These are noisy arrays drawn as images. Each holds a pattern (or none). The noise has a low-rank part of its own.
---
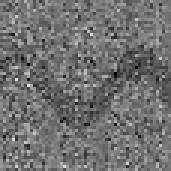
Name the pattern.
a wavy band
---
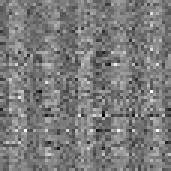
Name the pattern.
vertical stripes
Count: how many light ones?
5
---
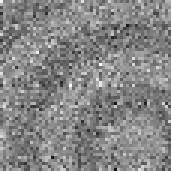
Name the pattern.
rings round one point
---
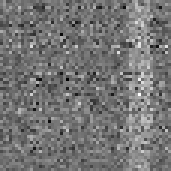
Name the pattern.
one vertical stripe
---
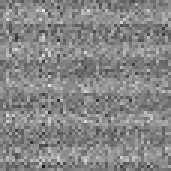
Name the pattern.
horizontal stripes
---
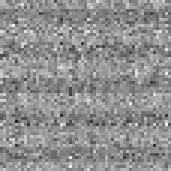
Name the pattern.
horizontal stripes
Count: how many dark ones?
5
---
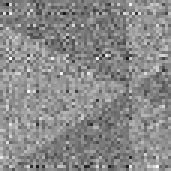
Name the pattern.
spokes from one point
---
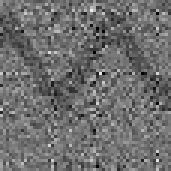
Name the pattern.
a wavy band
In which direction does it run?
left to right
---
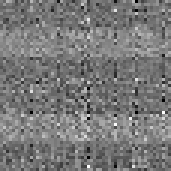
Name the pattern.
horizontal stripes
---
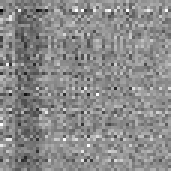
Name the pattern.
one vertical stripe
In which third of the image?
left
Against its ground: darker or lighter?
darker
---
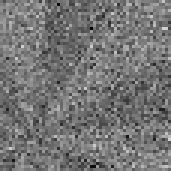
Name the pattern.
spokes from one point
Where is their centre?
bottom left
